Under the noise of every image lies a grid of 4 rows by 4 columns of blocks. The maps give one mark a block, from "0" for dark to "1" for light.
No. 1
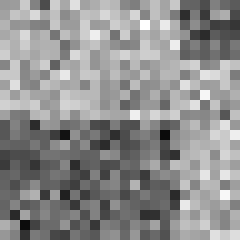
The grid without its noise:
1110
1111
0001
0001
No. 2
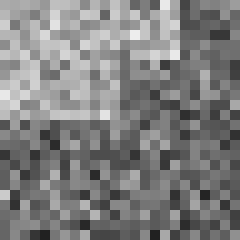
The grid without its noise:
1110
1100
0000
0000
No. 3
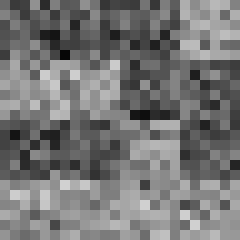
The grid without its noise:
0001
1100
0010
1111
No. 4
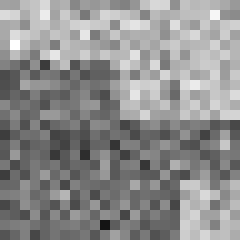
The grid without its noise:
1111
0011
0000
0001
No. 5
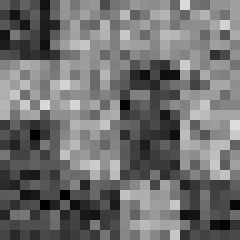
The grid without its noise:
0111
1101
0101
0010
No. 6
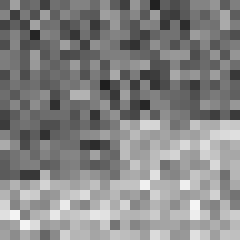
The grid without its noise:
0000
0000
0011
1111
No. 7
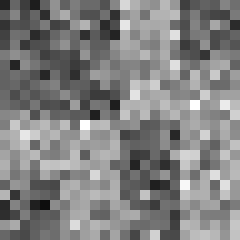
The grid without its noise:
0010
0011
1101
0101
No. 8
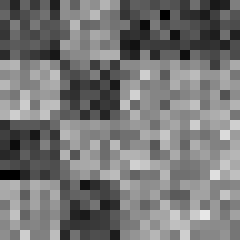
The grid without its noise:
0100
1011
0111
1011
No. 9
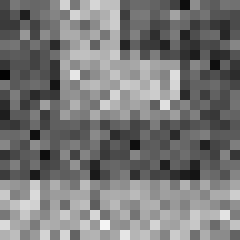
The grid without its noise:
0100
0110
0000
1111
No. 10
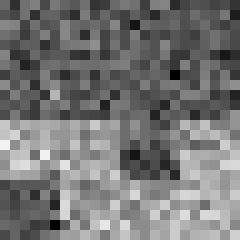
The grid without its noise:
0000
0000
1101
0111
